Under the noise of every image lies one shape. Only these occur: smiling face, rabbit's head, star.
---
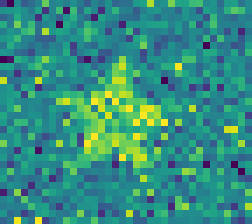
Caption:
light star
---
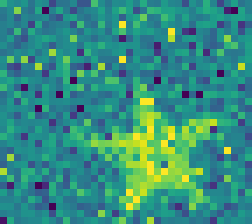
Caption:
light star
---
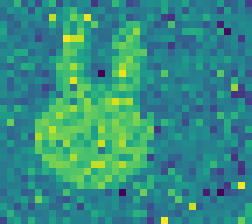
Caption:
light rabbit's head
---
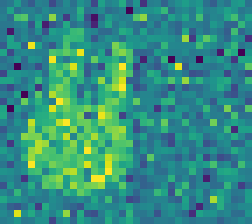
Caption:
light rabbit's head
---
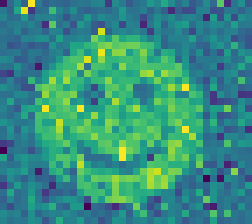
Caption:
light smiling face
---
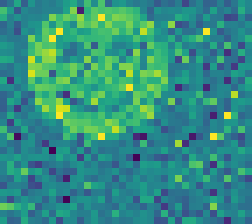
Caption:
light smiling face
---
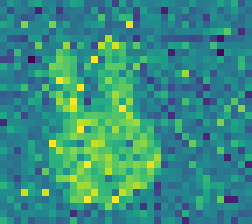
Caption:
light rabbit's head
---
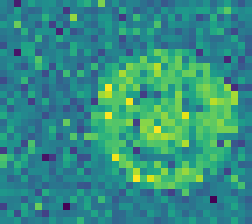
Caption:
light smiling face
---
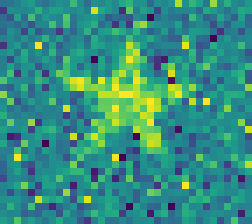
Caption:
light star
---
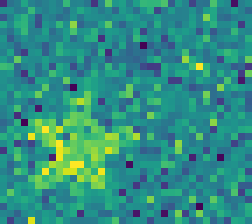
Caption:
light star
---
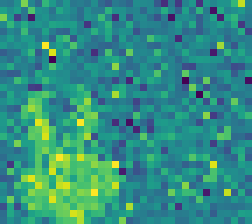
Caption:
light rabbit's head
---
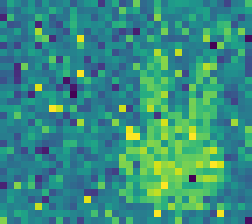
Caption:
light rabbit's head
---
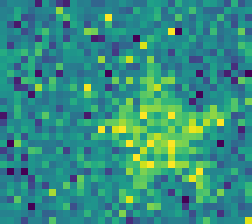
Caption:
light star
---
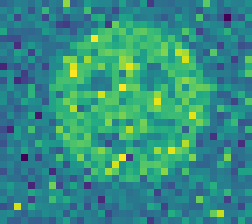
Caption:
light smiling face
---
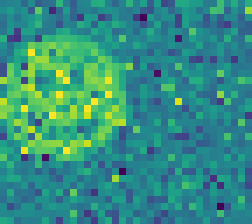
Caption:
light smiling face
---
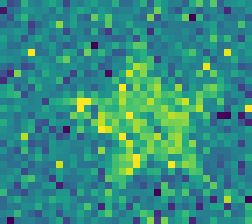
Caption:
light star
